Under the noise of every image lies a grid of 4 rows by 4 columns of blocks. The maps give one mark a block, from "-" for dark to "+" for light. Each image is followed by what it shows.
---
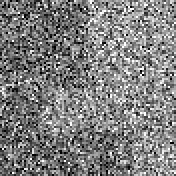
- - + +
- - + +
- + + +
- - - +
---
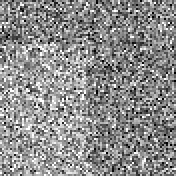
- - - -
+ + - -
+ + - -
+ + - -
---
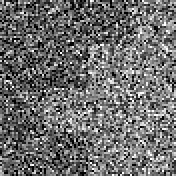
- - - +
- - + +
- + + +
- - + +
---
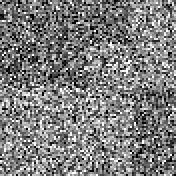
- - - +
- - + +
+ + + -
+ + + -
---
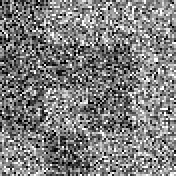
- + + +
- - - +
- + - +
+ - + +
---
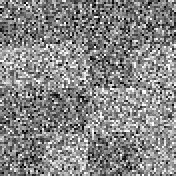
- - - -
+ + - +
- - + +
- + - +
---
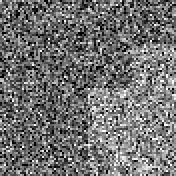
- - - -
- - - +
- - + +
- - + +
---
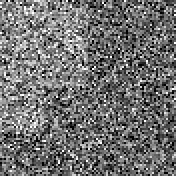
+ + - -
+ + - -
+ - - -
- - - -
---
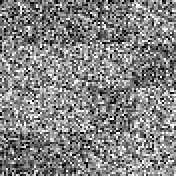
- - - +
+ + + -
+ + - +
- - + +
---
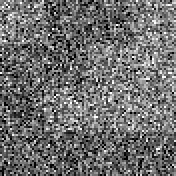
+ - - +
- - + +
- + + +
- - - -
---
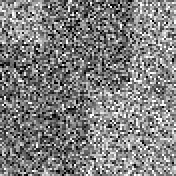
+ - - +
- - - +
- - + +
- - + +
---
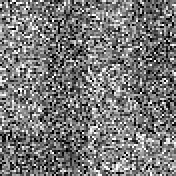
+ - + -
+ - + -
+ - + -
- - + +
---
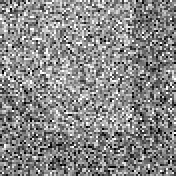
+ + + -
+ + + -
- + + -
- - - -
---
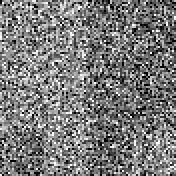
+ + - -
+ + - -
+ + - -
- + - +
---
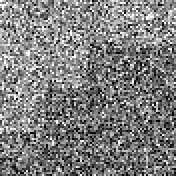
+ + + +
+ + - -
+ - - -
- - - -
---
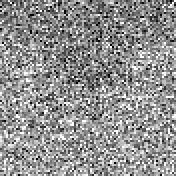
- - - -
+ - - +
+ + + +
+ + + +
